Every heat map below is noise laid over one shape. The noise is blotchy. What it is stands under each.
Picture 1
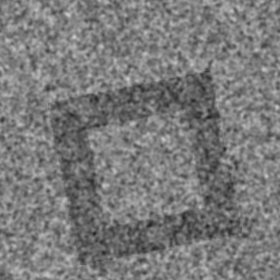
square frame
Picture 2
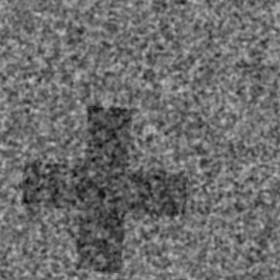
cross
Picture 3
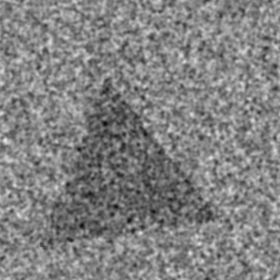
triangle
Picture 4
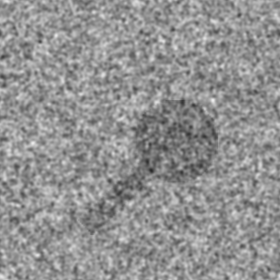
lollipop
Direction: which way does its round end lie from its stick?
up and right
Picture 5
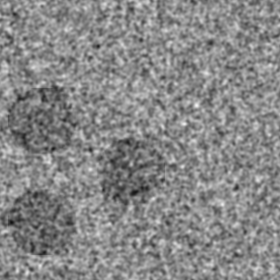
three dots
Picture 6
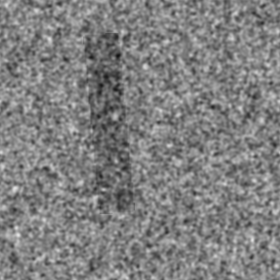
bar
